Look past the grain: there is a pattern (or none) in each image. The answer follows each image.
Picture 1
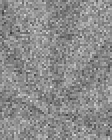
spokes from one point
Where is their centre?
bottom middle
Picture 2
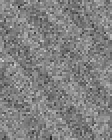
diagonal stripes
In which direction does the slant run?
top left to bottom right
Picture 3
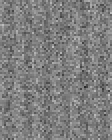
vertical stripes
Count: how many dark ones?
6
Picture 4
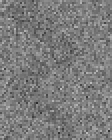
a wavy band
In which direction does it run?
top to bottom
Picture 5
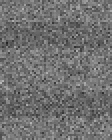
horizontal stripes
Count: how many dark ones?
2
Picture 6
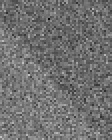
a sharp edge
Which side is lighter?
bottom left
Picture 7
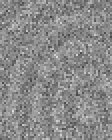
rings round one point
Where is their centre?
bottom right
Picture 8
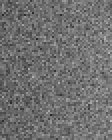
a smooth slope
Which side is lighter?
right
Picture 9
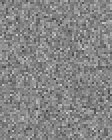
only noise
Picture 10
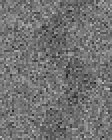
a wavy band
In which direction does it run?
top to bottom
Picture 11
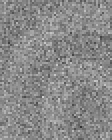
rings round one point
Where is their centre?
bottom right
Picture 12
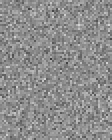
only noise
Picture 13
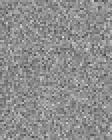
only noise
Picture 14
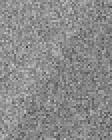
a sharp edge
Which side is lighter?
top left
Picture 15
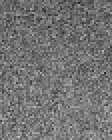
a smooth slope
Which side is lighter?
bottom
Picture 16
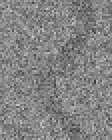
a wavy band
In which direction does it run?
top to bottom
